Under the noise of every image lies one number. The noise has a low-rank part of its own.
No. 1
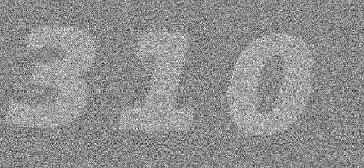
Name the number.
310
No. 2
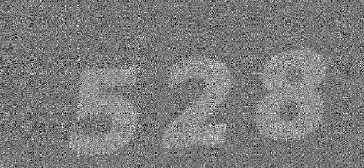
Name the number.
528
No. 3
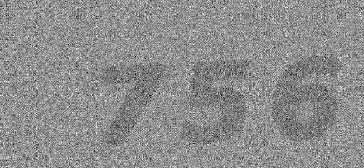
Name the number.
756
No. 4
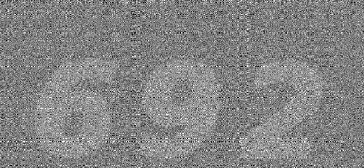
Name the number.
692
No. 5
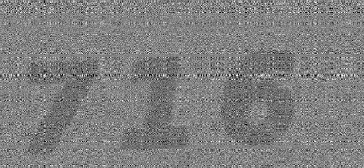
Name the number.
716
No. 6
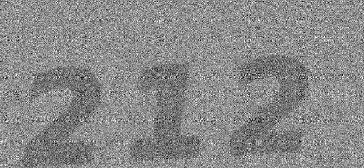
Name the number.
212
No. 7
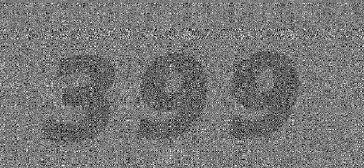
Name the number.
399
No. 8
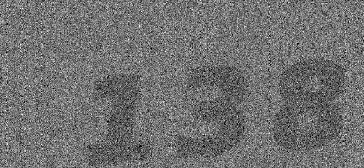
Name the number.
138
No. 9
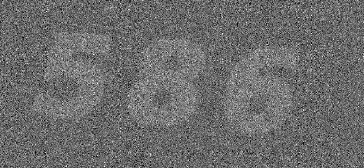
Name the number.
586
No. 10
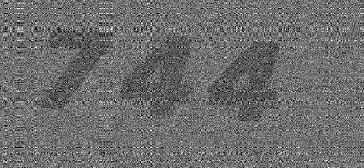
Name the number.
744
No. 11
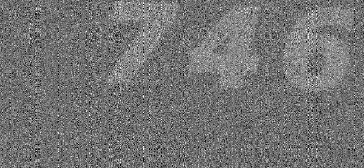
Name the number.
746
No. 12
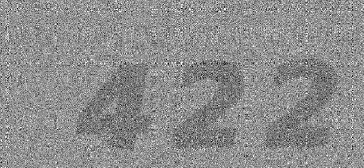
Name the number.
422
